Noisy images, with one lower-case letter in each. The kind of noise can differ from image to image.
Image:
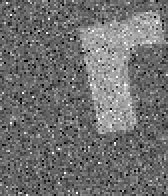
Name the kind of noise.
heavy tails
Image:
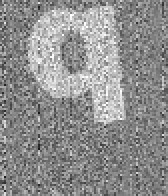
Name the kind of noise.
columns of uneven size
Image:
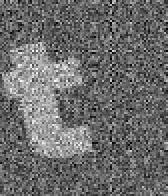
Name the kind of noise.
low rank plus noise
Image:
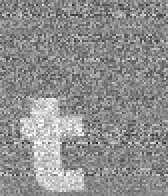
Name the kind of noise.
rows of uneven size
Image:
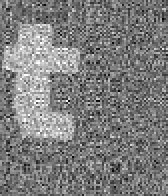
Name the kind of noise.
low rank plus noise
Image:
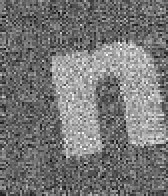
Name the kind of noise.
low rank plus noise
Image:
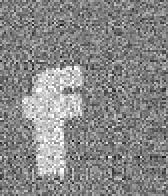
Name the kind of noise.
low rank plus noise
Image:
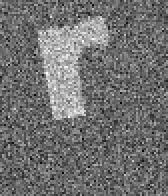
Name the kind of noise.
independent entries
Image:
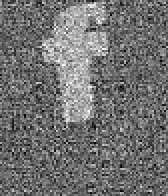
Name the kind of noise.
low rank plus noise
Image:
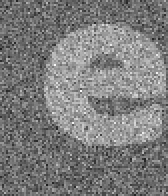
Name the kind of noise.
independent entries
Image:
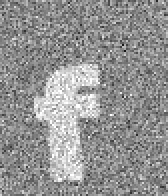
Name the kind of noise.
independent entries
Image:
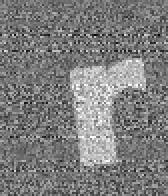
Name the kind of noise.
rows of uneven size
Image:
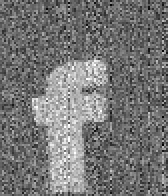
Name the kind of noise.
columns of uneven size
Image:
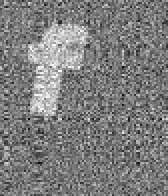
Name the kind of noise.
low rank plus noise
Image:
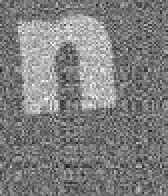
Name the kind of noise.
low rank plus noise
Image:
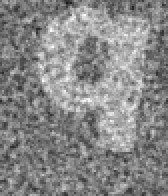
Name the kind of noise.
blotchy
